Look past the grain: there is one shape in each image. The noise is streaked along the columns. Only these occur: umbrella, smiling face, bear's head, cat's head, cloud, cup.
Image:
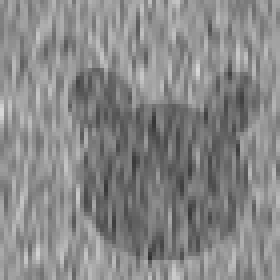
bear's head
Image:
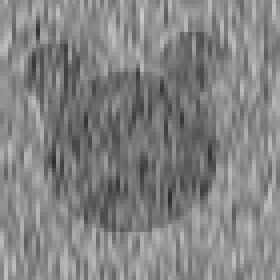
bear's head
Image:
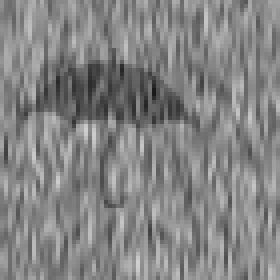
umbrella
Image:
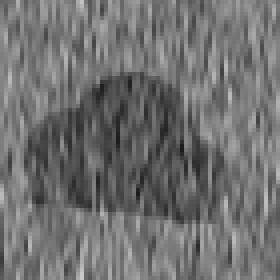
cloud
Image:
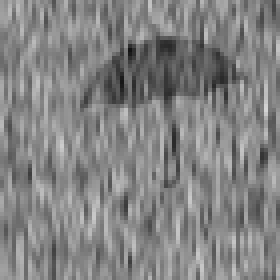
umbrella
